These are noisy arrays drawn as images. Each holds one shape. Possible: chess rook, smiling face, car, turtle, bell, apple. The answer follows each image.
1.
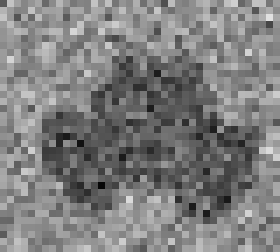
dark car
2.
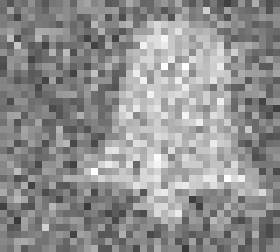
light bell
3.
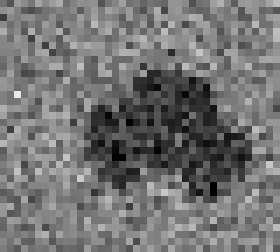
dark car
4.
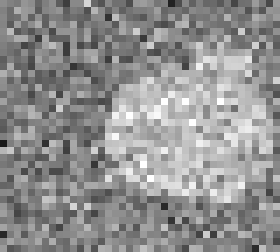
light apple
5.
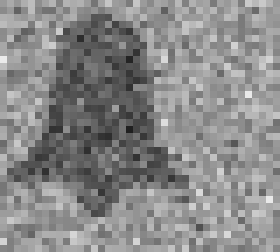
dark bell
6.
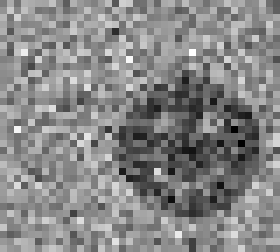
dark smiling face
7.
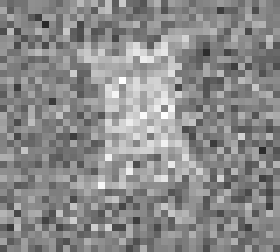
light chess rook
